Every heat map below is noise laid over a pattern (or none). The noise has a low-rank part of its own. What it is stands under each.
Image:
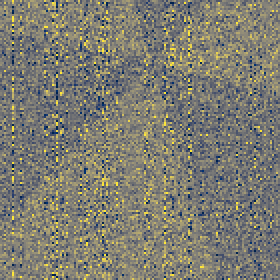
spokes from one point
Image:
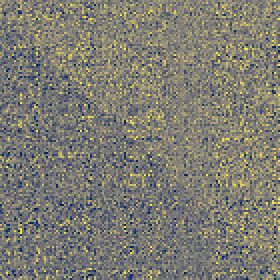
a sharp edge
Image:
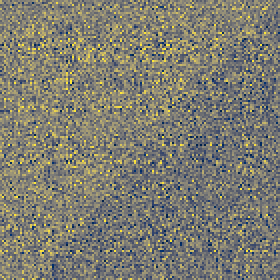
a sharp edge
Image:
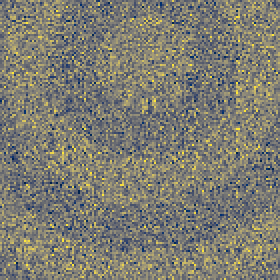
rings round one point
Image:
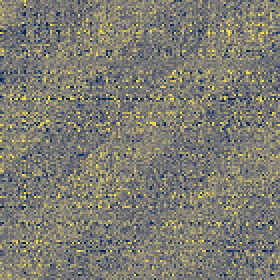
diagonal stripes
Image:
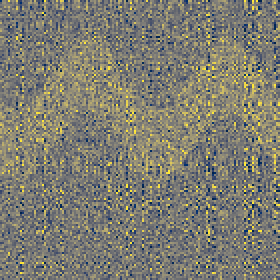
a wavy band
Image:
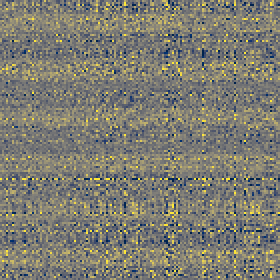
horizontal stripes
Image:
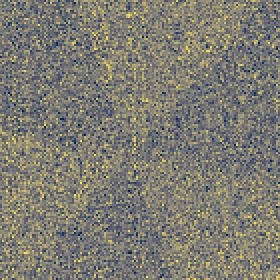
spokes from one point
